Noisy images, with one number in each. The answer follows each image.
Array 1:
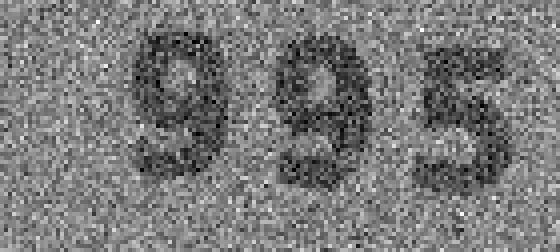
995
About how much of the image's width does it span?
two thirds
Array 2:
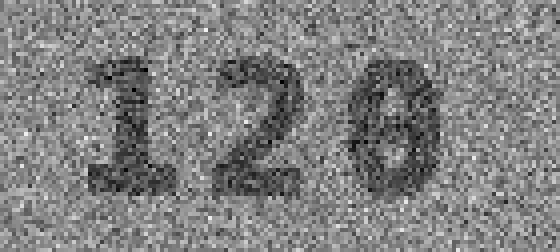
120
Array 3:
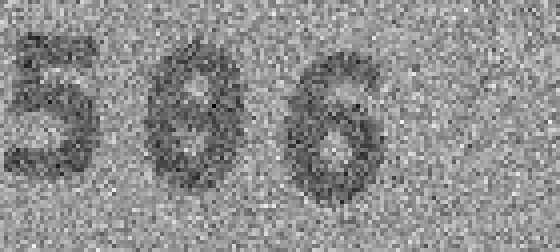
506
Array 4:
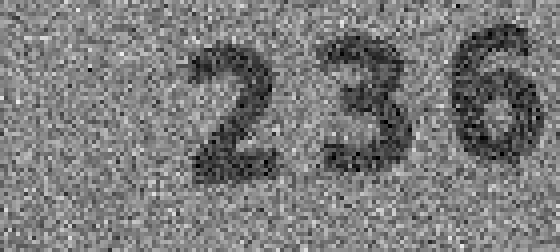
236
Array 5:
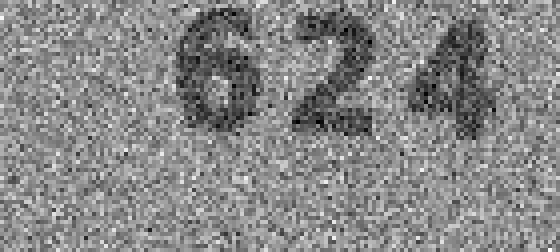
624
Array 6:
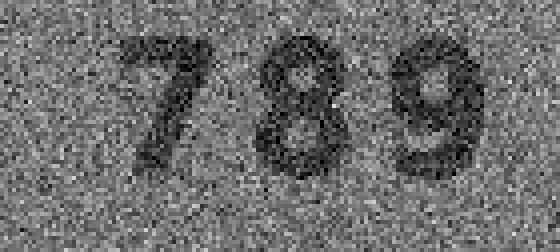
789
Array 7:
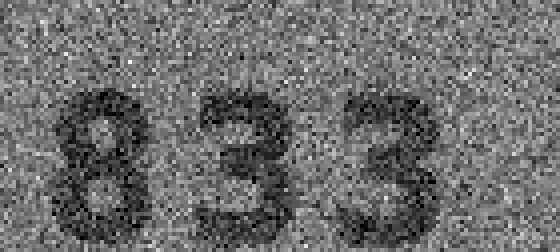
833
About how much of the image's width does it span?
two thirds
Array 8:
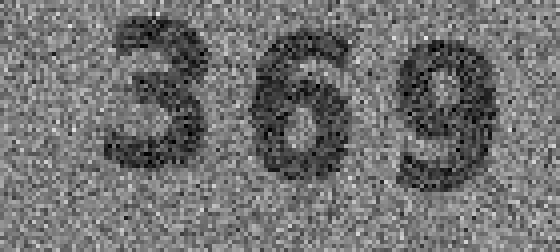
369
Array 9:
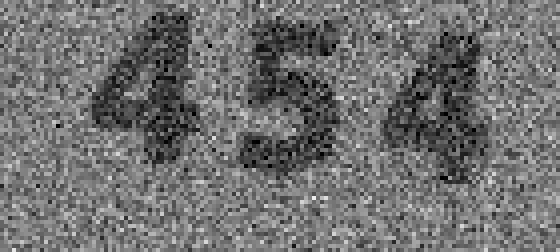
454
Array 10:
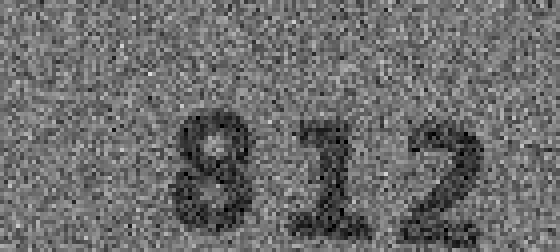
812
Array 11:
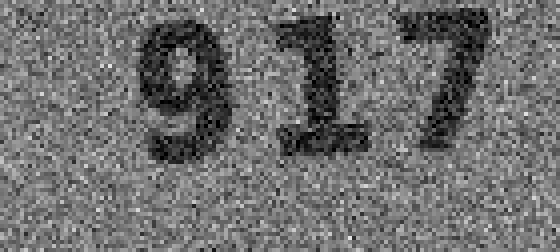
917
